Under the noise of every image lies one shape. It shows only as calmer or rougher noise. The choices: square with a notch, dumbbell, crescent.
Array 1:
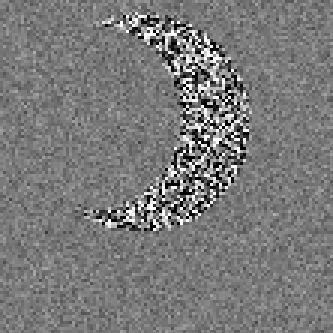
crescent
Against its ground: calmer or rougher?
rougher
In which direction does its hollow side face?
left
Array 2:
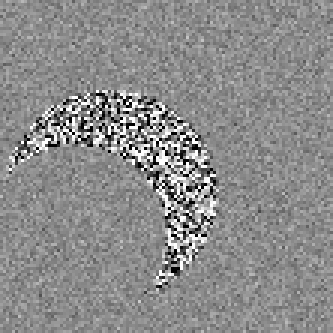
crescent
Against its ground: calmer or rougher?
rougher
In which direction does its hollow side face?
down and left
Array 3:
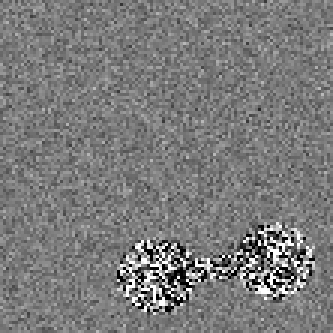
dumbbell
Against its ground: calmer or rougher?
rougher
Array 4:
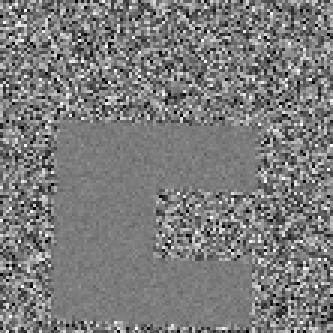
square with a notch
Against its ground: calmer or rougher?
calmer
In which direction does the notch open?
right
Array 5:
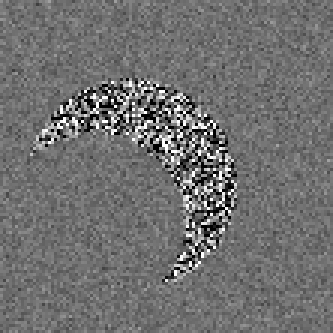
crescent
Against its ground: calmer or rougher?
rougher
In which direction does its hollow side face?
down and left
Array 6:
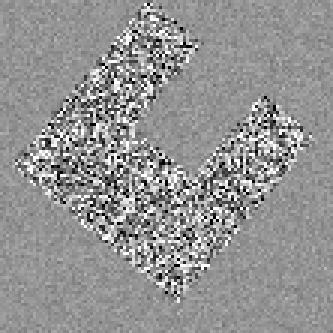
square with a notch
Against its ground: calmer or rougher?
rougher
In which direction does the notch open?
up and right
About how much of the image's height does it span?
nearly all
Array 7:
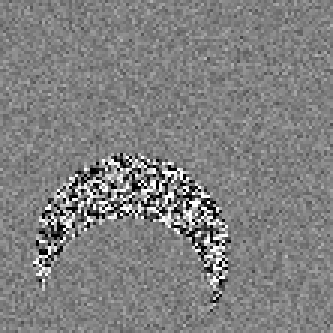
crescent
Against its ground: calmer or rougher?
rougher
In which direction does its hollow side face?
down
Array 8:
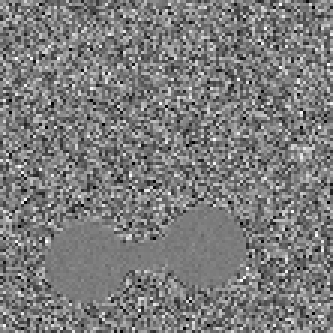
dumbbell
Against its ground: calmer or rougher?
calmer
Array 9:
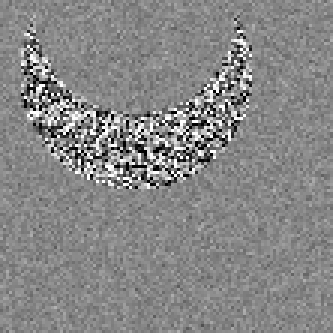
crescent
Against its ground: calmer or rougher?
rougher
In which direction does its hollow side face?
up
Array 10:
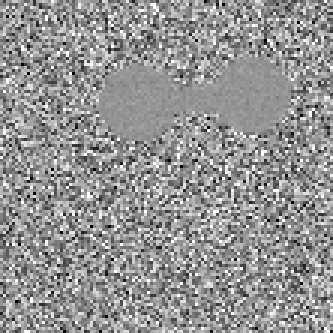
dumbbell
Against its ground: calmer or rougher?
calmer
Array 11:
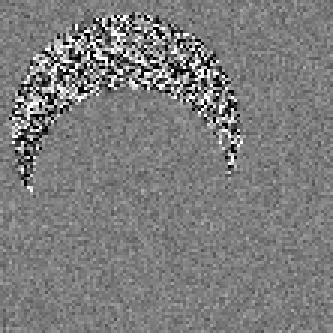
crescent
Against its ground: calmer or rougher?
rougher
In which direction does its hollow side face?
down
